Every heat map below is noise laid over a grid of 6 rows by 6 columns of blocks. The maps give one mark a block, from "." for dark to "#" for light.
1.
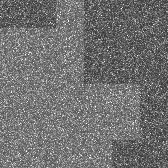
. . # . . .
# # # . . .
# # # . . .
# # # # # .
# # # # # .
# # # # . .
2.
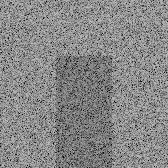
# # # # # #
# # # # # #
# # . . # #
# # . . # #
# # . . # #
# # . . # #
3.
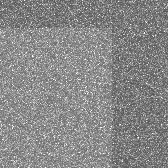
. . . . . .
# # # # . .
# # # # . .
# # # # . .
# # # # . .
# # # # . .
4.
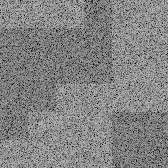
# # # . # #
. . . . # #
. . . . # #
. . # # # #
. # # # . .
# # # # . .
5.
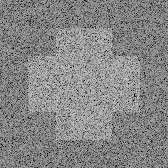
. . . . . .
. . # # . .
. # # # # .
. # # # # .
. . # # . .
. . . . . .
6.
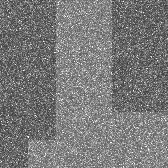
. . # # . .
. . # # . .
. . # # . .
. . # # . .
. . # # # #
. # # # # #
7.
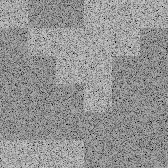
# . . # # #
. # # # # .
. . # # . .
. . . # . .
. . . . . .
# # # . . .
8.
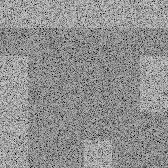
# # # # # #
. . . . . .
# . . . . #
# . . . . #
# . . . . .
# . . # . .
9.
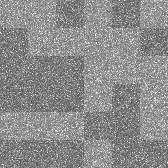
# # . # . #
. # # # # .
. . . # # #
. . . # . #
# # # . . #
. . . # . .
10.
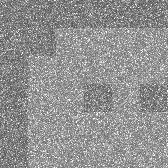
. . . . . .
. . # # # #
. # # # # #
. # # . # .
. # # # # #
. # # # # #
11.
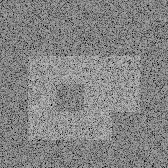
. . . . . .
. . . . . .
. # # # # .
. # . # # .
. # # # . .
. . . . . .
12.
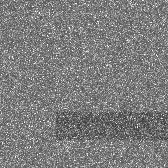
# # # # # #
# # # # # #
# # # # # #
# # # # # #
# # . . . .
# # # # # #
